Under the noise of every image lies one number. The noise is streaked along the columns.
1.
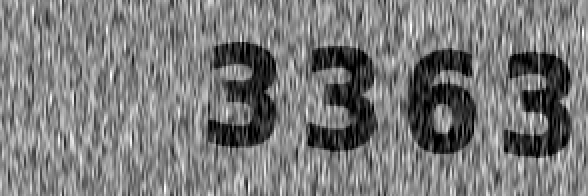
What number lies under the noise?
3363
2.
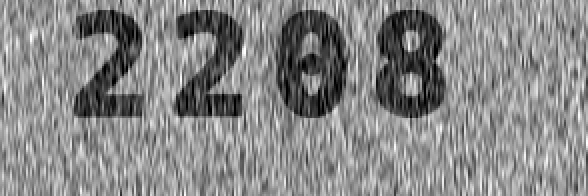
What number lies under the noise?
2208
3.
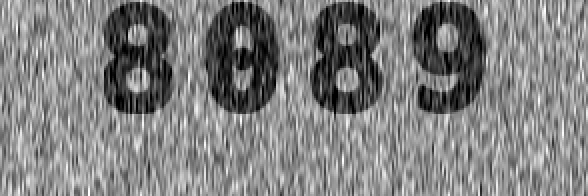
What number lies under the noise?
8089
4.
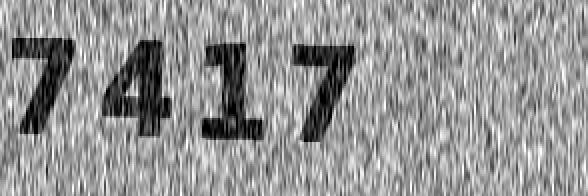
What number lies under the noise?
7417
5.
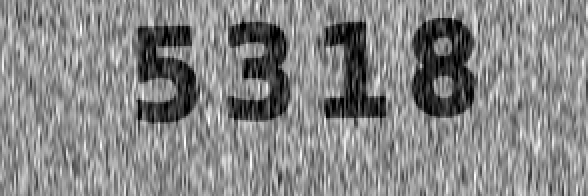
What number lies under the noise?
5318
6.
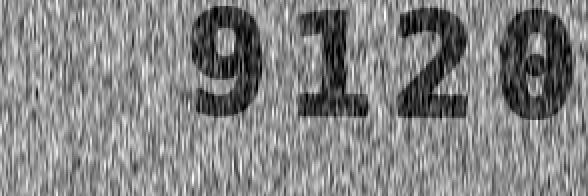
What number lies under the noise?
9120
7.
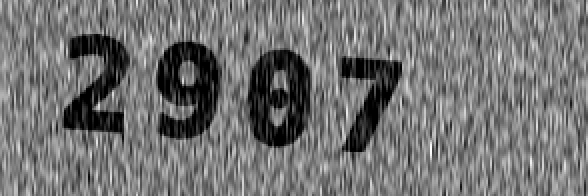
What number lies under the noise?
2907
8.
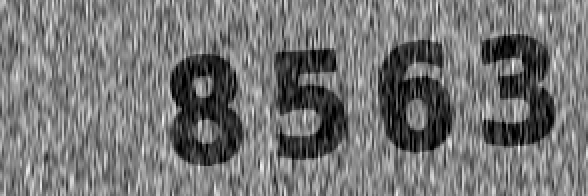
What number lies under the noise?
8563
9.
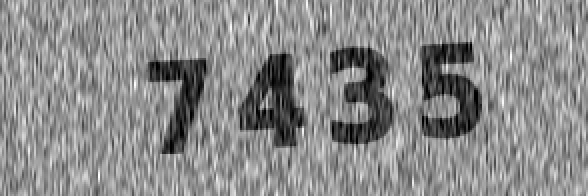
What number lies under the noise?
7435
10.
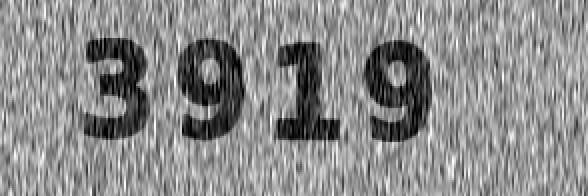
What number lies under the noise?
3919
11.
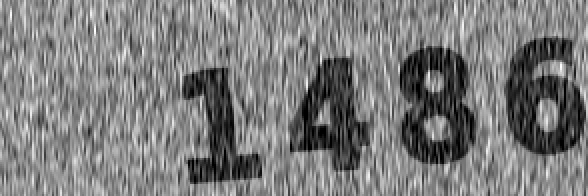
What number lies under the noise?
1486
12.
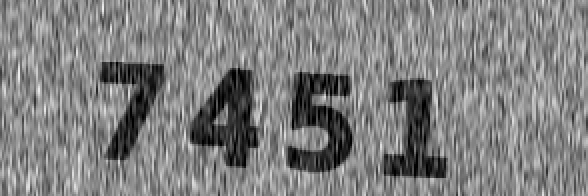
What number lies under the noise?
7451
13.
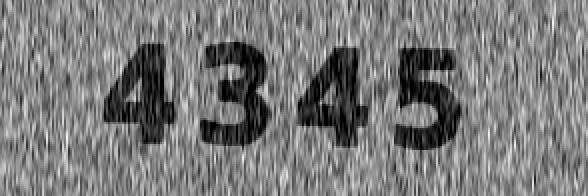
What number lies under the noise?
4345
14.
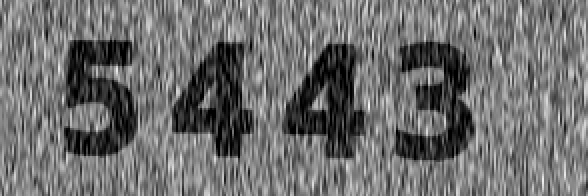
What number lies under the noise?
5443
